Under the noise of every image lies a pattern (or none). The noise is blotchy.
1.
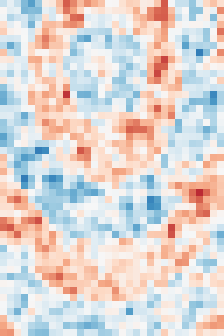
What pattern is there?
rings round one point
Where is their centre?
top middle
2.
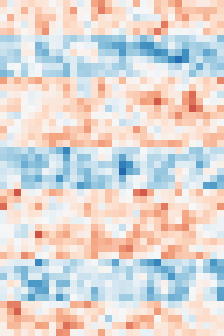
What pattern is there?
horizontal stripes
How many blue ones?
3
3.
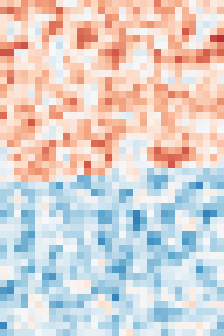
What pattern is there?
a sharp edge
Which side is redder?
top
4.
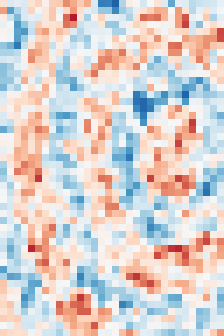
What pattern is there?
rings round one point
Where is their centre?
middle right
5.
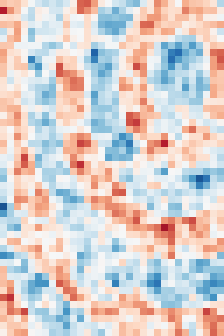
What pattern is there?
rings round one point
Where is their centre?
top right
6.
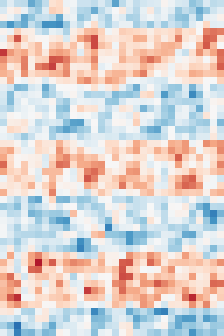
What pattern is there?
horizontal stripes
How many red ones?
3
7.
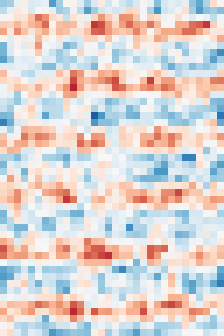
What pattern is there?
horizontal stripes
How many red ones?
6
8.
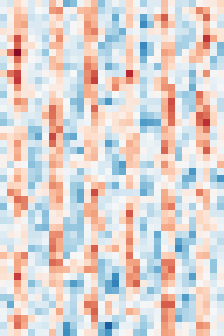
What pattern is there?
vertical stripes
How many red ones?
6
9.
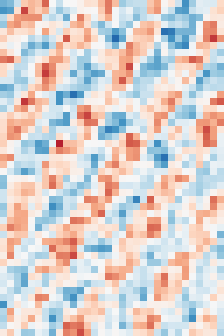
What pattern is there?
diagonal stripes
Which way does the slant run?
bottom left to top right
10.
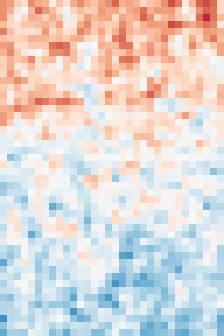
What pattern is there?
a smooth slope
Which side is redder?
top
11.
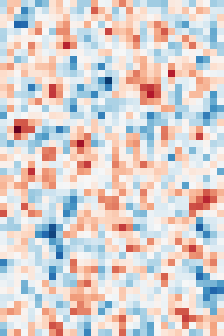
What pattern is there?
only noise
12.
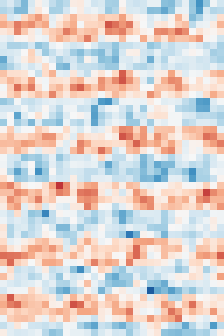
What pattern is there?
horizontal stripes
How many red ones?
6
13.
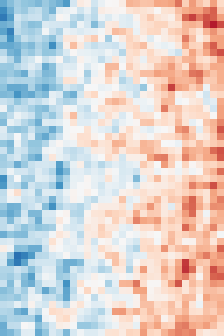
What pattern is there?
a smooth slope
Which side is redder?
right
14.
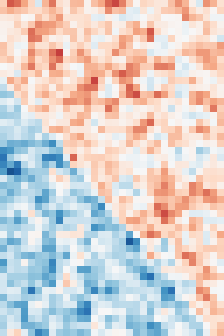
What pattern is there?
a sharp edge
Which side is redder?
top right
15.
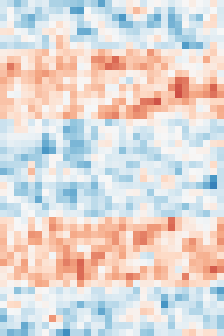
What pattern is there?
horizontal stripes
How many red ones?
2
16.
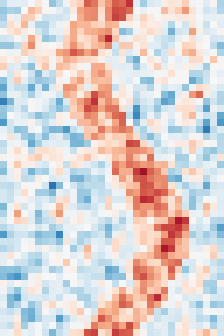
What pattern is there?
a wavy band
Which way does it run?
top to bottom
